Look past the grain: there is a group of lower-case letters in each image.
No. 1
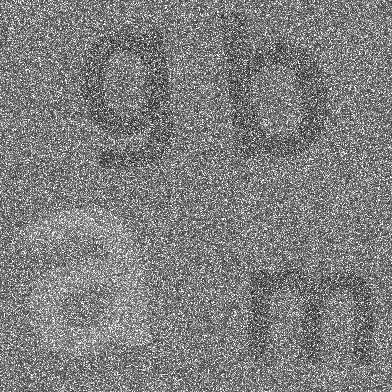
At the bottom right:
m
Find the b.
top right
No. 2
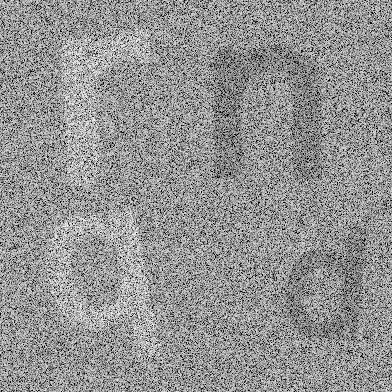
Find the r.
top left
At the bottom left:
q
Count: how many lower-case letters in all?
4
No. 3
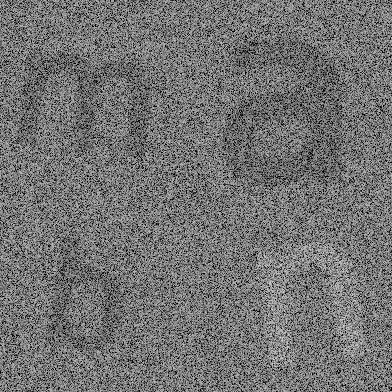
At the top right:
a
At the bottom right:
n
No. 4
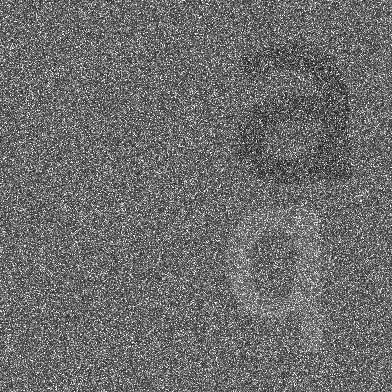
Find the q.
bottom right
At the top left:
nothing
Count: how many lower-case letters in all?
2
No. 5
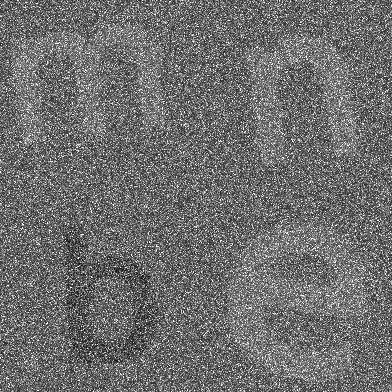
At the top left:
m
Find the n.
top right
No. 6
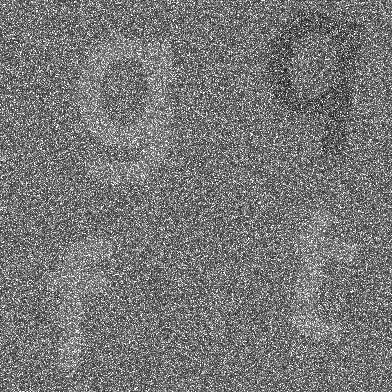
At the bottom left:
f
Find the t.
bottom right
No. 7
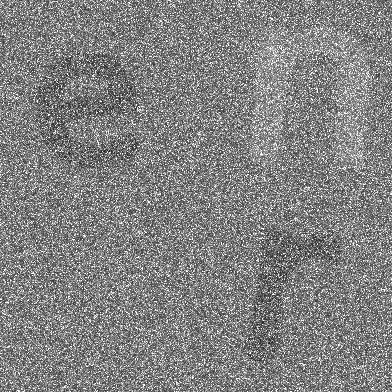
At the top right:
n
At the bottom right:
r
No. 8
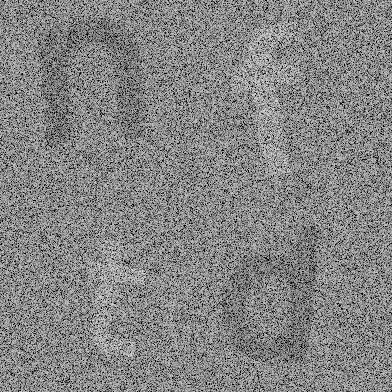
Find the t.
bottom left
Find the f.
top right
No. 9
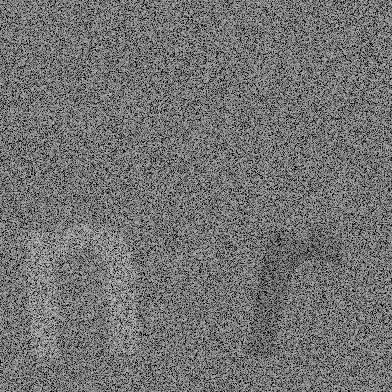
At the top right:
nothing
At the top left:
nothing
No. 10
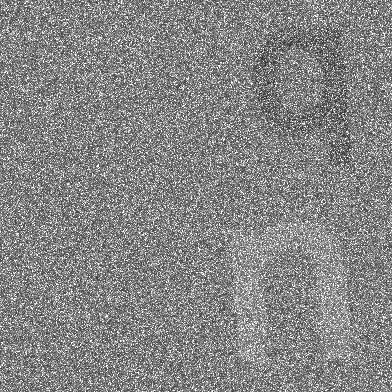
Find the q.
top right
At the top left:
nothing
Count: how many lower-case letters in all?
2
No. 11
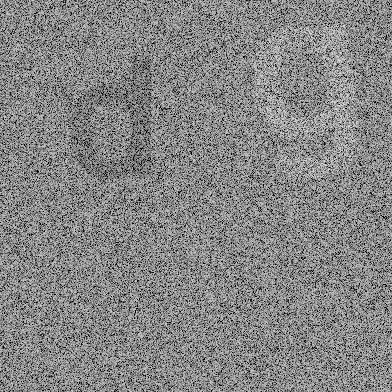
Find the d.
top left
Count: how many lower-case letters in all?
2
